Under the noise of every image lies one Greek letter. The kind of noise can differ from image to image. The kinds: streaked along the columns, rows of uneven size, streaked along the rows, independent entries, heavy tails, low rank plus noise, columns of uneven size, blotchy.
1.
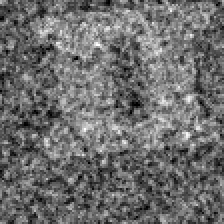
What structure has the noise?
blotchy
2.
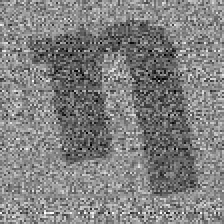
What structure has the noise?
rows of uneven size
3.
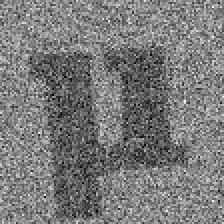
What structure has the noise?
independent entries
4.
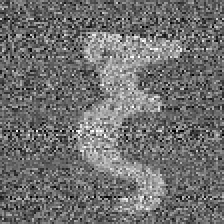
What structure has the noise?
rows of uneven size
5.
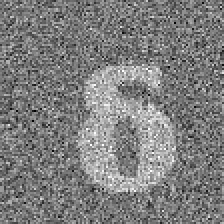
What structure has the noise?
low rank plus noise
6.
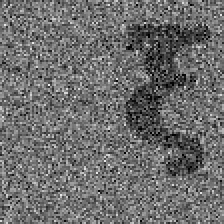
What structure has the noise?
independent entries
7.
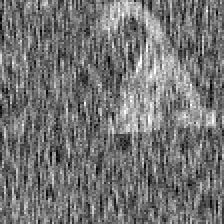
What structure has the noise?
streaked along the columns
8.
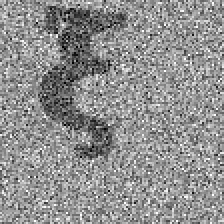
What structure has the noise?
independent entries
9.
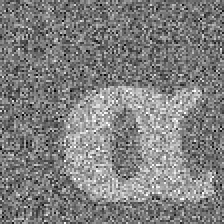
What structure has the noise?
low rank plus noise
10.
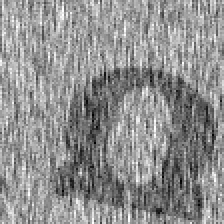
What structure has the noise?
streaked along the columns
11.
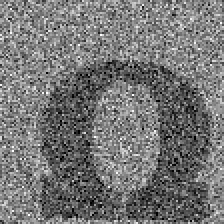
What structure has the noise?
independent entries
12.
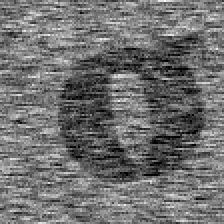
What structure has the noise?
streaked along the rows
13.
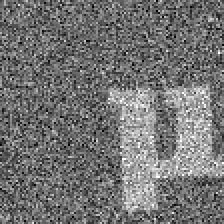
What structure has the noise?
independent entries
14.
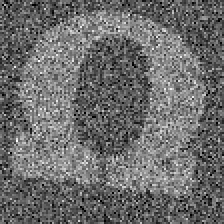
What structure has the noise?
independent entries
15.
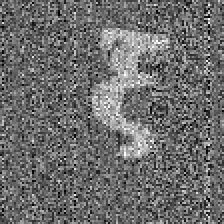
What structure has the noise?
columns of uneven size
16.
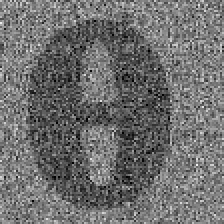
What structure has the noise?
low rank plus noise
